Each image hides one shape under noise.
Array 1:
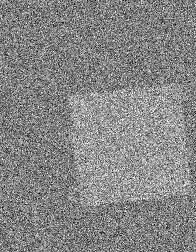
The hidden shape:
square
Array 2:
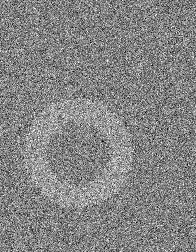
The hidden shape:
ring
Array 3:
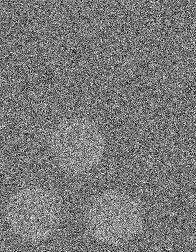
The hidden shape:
three dots
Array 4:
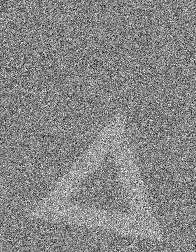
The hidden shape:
triangle frame
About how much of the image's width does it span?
two thirds
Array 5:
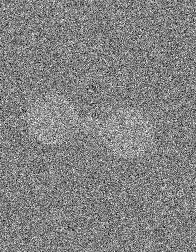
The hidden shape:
dumbbell
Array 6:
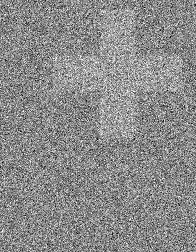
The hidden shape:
cross
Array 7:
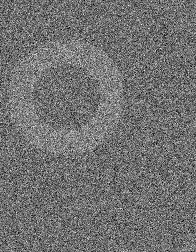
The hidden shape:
ring
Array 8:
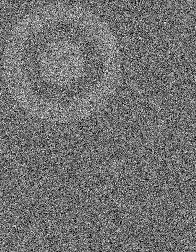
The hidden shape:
bullseye
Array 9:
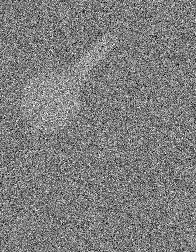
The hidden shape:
lollipop
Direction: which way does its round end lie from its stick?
down and left
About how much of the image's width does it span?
half
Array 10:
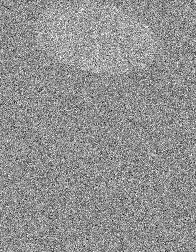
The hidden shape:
ellipse
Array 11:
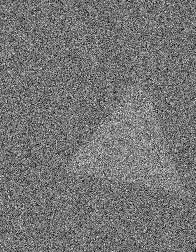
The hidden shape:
triangle
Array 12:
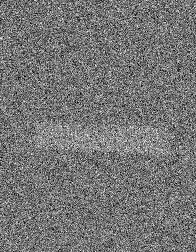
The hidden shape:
bar
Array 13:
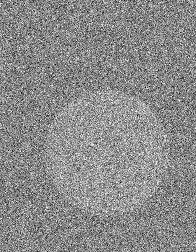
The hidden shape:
disc
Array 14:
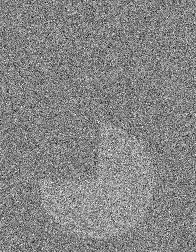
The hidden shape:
disc with a wedge cut out
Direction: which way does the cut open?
up and left
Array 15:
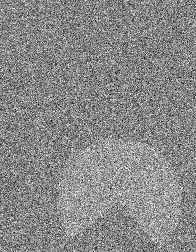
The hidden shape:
disc with a wedge cut out
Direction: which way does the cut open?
down
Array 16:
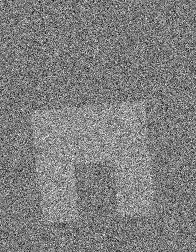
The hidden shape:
square with a notch
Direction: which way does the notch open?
down
